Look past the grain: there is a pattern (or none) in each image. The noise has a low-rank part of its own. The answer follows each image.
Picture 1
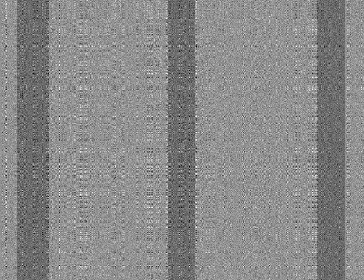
bands of columns
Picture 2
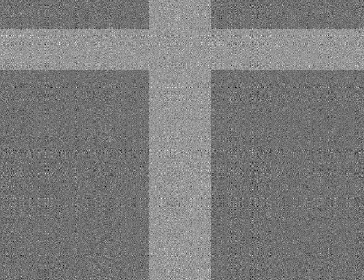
bands of rows crossing bands of columns
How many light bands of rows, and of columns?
1 and 1
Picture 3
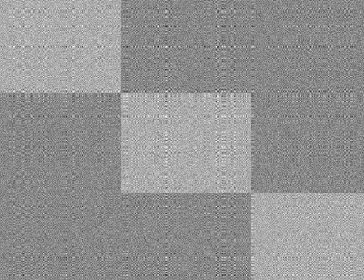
blocks along the diagonal
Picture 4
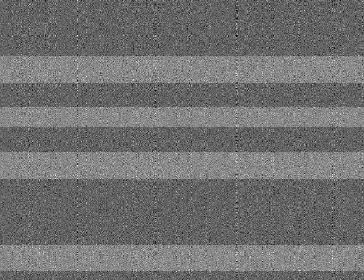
bands of rows
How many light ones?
4
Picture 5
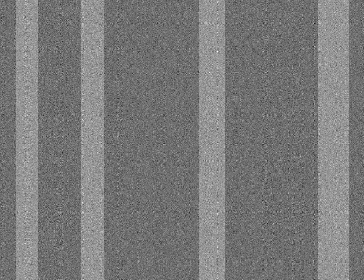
bands of columns
